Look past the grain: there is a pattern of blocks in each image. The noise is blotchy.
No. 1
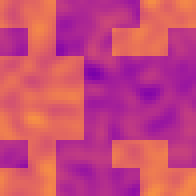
top and bottom mirror each other
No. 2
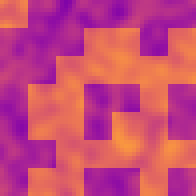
mirrored about the diagonal from the top left
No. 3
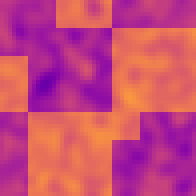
mirrored about the diagonal from the top left
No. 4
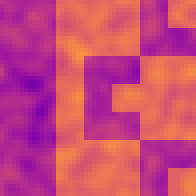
top and bottom mirror each other
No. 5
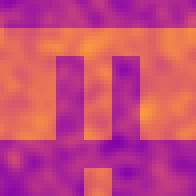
left and right mirror each other
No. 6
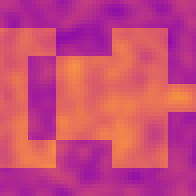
top and bottom mirror each other
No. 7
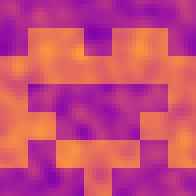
left and right mirror each other
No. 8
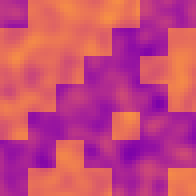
mirrored about the diagonal from the top left
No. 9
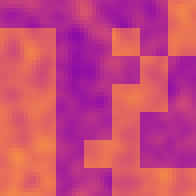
no symmetry
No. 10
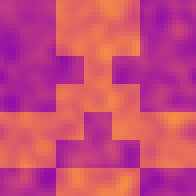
left and right mirror each other
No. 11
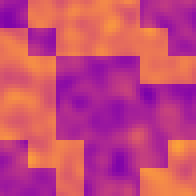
mirrored about the diagonal from the top left
